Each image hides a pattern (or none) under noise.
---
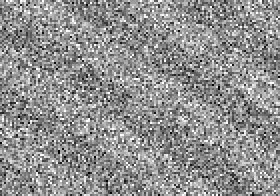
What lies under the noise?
diagonal stripes
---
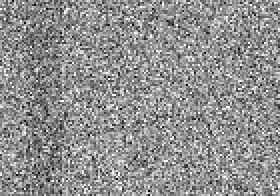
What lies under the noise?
one vertical stripe
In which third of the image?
left
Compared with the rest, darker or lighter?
darker
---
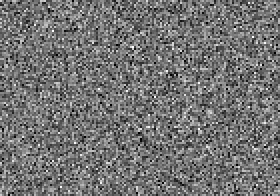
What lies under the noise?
only noise
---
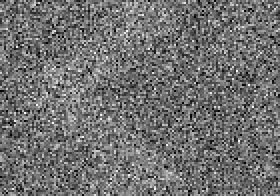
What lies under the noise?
a wavy band
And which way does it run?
top to bottom
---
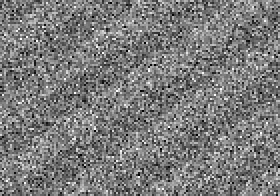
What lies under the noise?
diagonal stripes
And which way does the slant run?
bottom left to top right
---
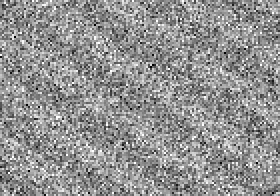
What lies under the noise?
diagonal stripes
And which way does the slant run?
top left to bottom right
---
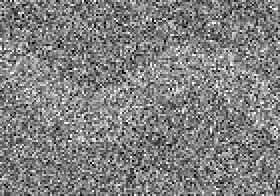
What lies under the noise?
a wavy band
